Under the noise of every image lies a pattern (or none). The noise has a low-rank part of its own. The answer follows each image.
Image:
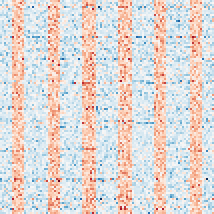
vertical stripes
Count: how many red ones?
6
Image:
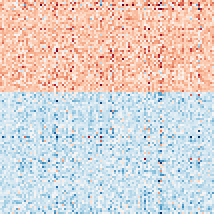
a sharp edge
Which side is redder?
top
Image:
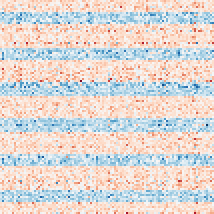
horizontal stripes
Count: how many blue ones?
6
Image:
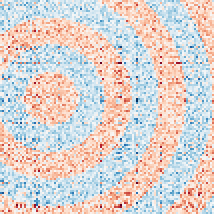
rings round one point
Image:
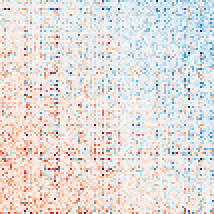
a smooth slope
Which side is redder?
bottom left
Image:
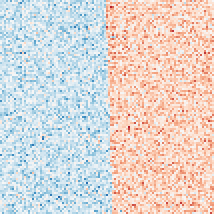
a sharp edge
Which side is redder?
right
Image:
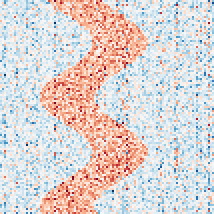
a wavy band
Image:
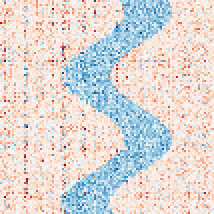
a wavy band
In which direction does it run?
top to bottom
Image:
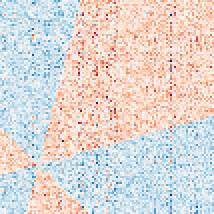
spokes from one point
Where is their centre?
bottom left
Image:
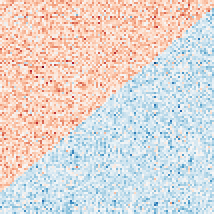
a sharp edge
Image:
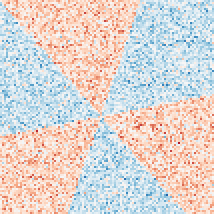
spokes from one point
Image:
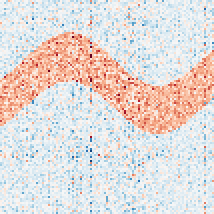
a wavy band
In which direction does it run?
left to right
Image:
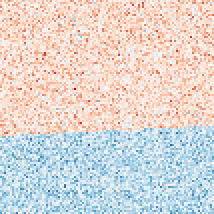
a sharp edge
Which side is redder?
top
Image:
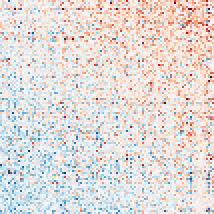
a smooth slope
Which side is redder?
top right
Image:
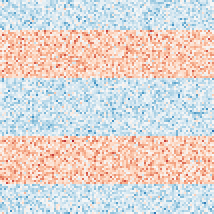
horizontal stripes
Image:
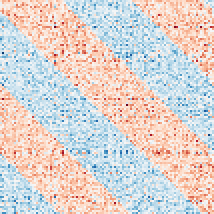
diagonal stripes
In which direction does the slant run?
top left to bottom right
